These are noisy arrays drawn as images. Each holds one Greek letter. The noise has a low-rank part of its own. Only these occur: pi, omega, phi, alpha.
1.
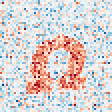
omega
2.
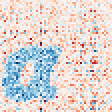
alpha
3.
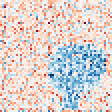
phi
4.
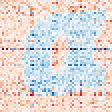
alpha
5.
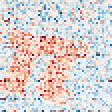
pi
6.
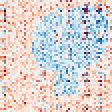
phi
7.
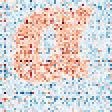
alpha
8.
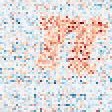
pi
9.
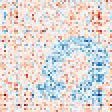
omega
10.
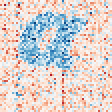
alpha
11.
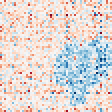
phi
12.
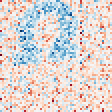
omega
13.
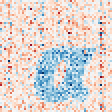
alpha
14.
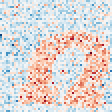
omega
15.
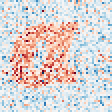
alpha
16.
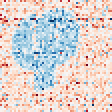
phi
